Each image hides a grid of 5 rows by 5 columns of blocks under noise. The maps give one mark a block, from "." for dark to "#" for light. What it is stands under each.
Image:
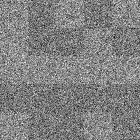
# . # . #
# . . # .
# # # # #
. . . . .
# . . # .
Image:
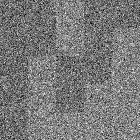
. . # . .
. . # . #
. # . . #
. # . # #
. # # # #
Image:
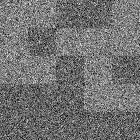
# # . . #
# . # # #
# # . # .
. . . # #
. . . . .
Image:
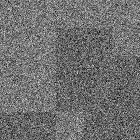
# # # # #
# # . . #
# # . . .
# # . . .
. . # . .
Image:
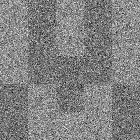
# . # . #
# . # . #
# . . . #
. # . # .
. # # # .
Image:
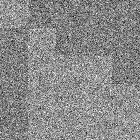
# . . . .
. # . . .
. # # # .
. # # # #
. # # # #
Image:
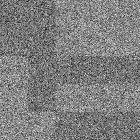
. . # # #
. . # # #
# . . . .
# . # # #
# # . . .
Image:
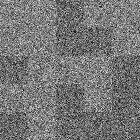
# # . # #
# # . . #
. # # # .
# # . # .
. # . . .
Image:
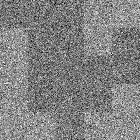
. . . # #
# . . # .
# . . . .
# . . . #
# # . # #
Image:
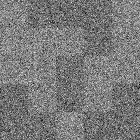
# . . . #
# # # . #
# # . # #
. # . # .
. . # . .
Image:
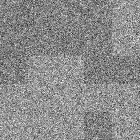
. . . . #
. . . . #
. # # . .
# # # # #
# # # . #
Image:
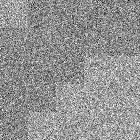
# . . . .
. . . . .
. . . # #
. . # # #
. # # # #
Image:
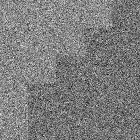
# # # # .
# # # . .
# # . . .
# . . . .
# . . . .
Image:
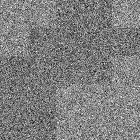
# # . . #
# . . . .
. . . . #
. . # # #
. . # # #
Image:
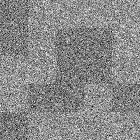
. # # # #
. # . . #
# # . . #
# . . # .
. # # # #
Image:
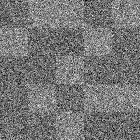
. # # . #
# . . # .
. . # . .
. # . # #
. . # . .
